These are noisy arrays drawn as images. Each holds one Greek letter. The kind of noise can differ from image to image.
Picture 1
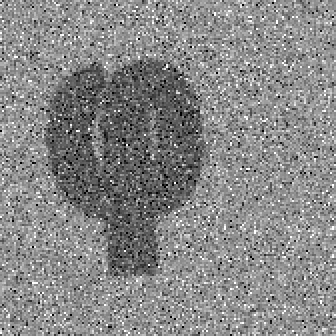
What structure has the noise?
heavy tails
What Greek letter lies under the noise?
phi
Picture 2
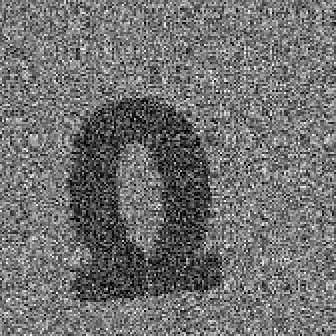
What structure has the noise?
low rank plus noise
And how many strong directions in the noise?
three or four
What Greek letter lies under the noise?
omega
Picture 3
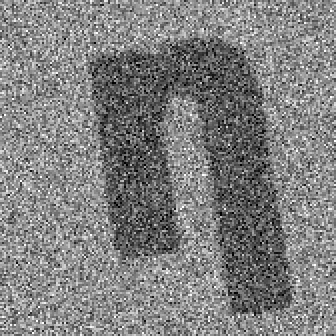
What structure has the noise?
independent entries
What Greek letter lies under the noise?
eta
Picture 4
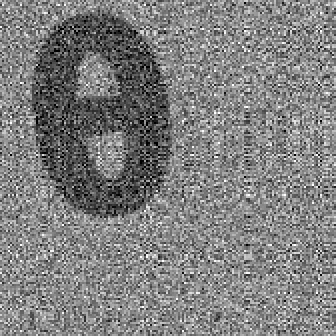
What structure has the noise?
low rank plus noise
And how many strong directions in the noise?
one
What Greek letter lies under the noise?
theta
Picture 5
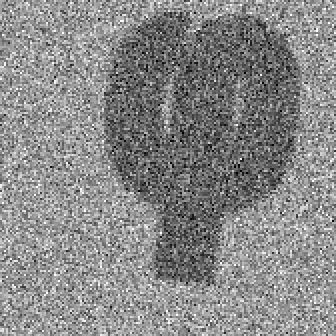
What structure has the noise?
independent entries
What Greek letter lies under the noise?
phi
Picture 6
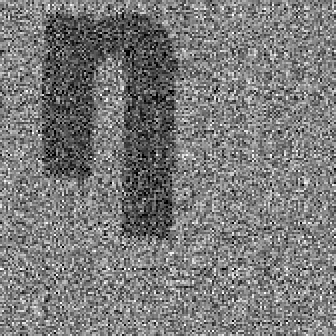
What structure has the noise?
low rank plus noise
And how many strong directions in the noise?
three or four
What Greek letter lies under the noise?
eta
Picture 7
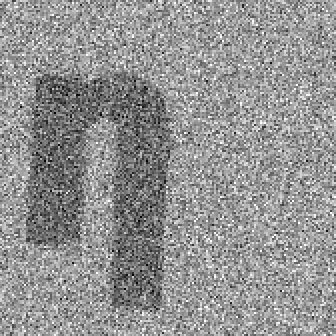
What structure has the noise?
independent entries
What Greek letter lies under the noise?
eta
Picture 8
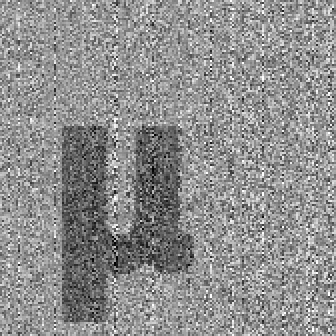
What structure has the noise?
columns of uneven size
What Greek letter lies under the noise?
mu
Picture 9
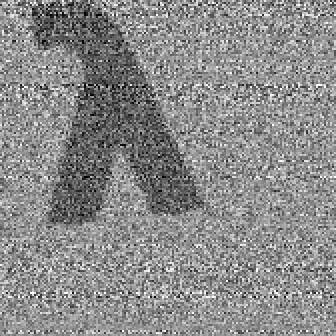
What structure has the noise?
rows of uneven size
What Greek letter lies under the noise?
lambda
